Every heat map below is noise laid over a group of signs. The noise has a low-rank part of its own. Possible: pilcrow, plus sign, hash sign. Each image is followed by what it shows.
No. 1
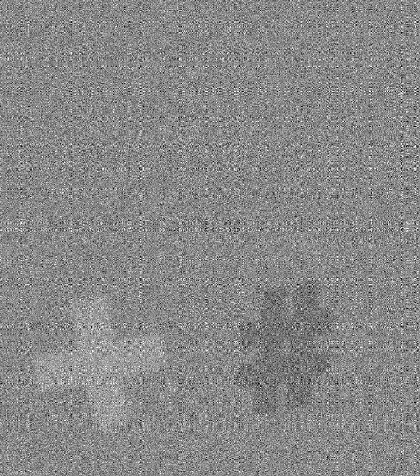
bottom left: light plus sign; bottom right: dark hash sign
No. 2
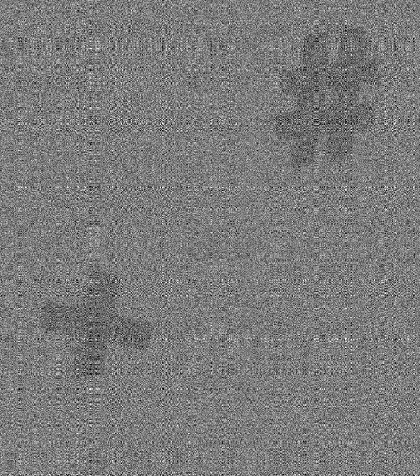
top right: dark hash sign; bottom left: dark plus sign
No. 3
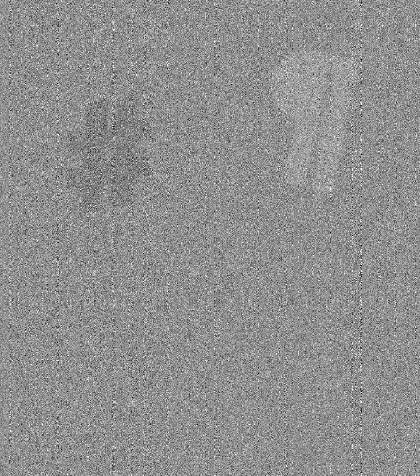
top left: dark hash sign; top right: light pilcrow
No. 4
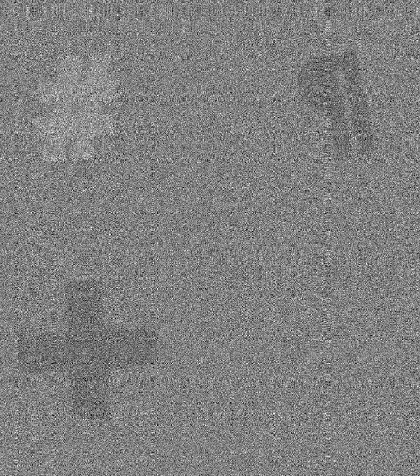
top left: light hash sign; top right: dark pilcrow; bottom left: dark plus sign
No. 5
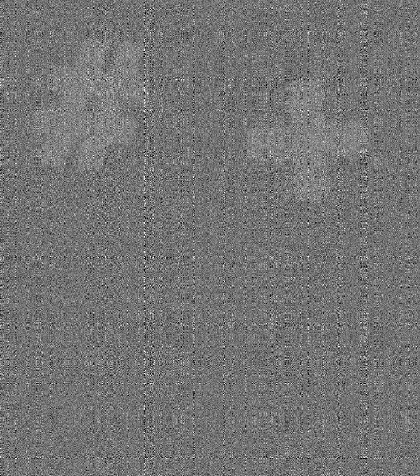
top left: light hash sign; top right: light plus sign
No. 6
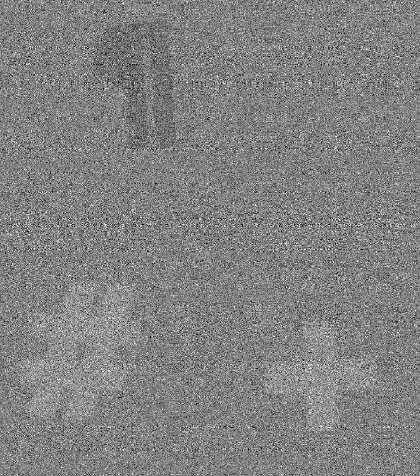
top left: dark pilcrow; bottom left: light hash sign; bottom right: light plus sign
